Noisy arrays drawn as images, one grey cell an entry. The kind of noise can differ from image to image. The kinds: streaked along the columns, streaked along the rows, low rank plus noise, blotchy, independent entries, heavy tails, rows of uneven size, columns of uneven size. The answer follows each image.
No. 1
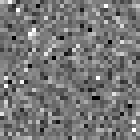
heavy tails
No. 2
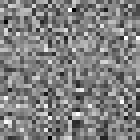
low rank plus noise
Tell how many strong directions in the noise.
three or four
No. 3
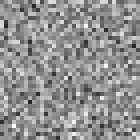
independent entries
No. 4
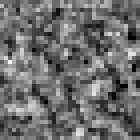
blotchy
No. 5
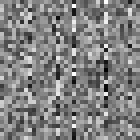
columns of uneven size
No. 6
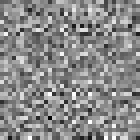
low rank plus noise
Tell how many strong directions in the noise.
three or four
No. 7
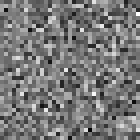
independent entries
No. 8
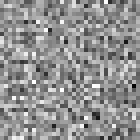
low rank plus noise
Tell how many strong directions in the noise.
three or four
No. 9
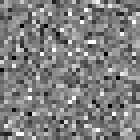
heavy tails
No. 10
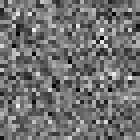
low rank plus noise
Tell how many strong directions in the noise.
five to eight
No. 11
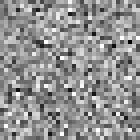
independent entries
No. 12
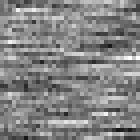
streaked along the rows
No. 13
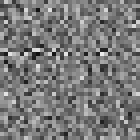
low rank plus noise
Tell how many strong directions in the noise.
one
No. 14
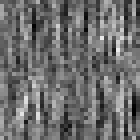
streaked along the columns
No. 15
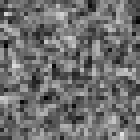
blotchy
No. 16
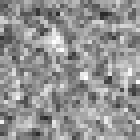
blotchy
